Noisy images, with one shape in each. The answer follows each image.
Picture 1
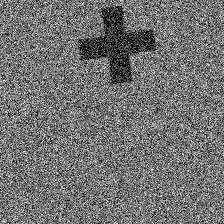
cross
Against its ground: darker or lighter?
darker
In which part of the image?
top middle
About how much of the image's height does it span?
a third
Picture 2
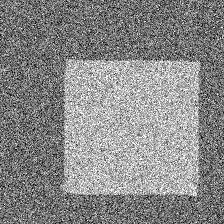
square
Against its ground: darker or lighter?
lighter
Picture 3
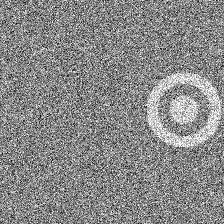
bullseye
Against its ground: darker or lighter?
lighter
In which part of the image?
middle right
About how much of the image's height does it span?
a third
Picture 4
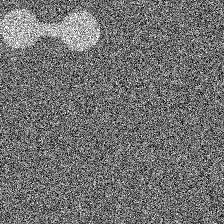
dumbbell
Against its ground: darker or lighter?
lighter
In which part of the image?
top left
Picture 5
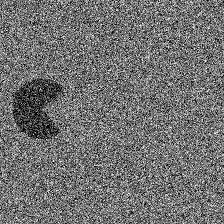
disc with a wedge cut out
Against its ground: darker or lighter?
darker
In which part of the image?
middle left
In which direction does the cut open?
right
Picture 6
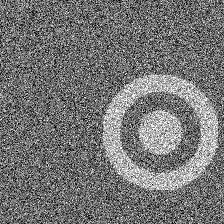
bullseye
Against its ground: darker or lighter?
lighter
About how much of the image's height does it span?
half
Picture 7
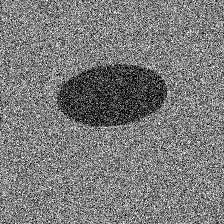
ellipse
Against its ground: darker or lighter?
darker
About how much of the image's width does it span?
half
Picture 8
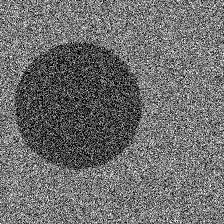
disc
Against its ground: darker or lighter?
darker
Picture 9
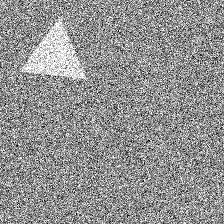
triangle
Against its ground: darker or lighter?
lighter
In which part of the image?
top left
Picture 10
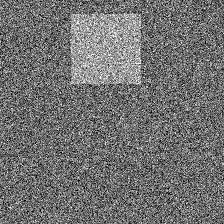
square
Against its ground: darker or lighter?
lighter
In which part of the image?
top middle
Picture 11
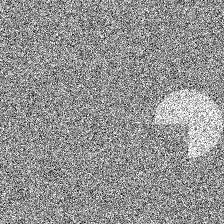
disc with a wedge cut out
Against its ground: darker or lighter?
lighter
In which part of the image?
middle right
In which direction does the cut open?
down and left
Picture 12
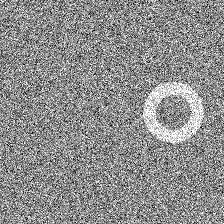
ring
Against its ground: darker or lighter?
lighter
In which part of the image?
middle right
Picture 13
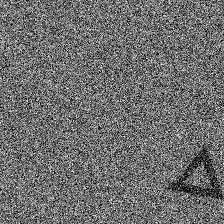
triangle frame
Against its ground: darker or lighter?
darker
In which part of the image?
bottom right
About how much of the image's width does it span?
a quarter
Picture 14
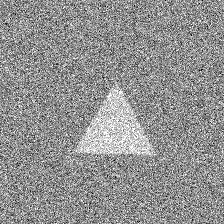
triangle
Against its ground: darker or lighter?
lighter
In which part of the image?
centre
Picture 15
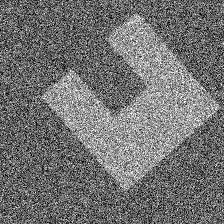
square with a notch
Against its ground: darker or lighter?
lighter
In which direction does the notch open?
up and left
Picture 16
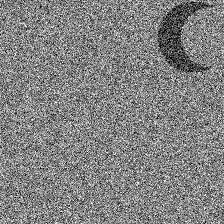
crescent
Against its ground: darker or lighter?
darker
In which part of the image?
top right
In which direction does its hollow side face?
right
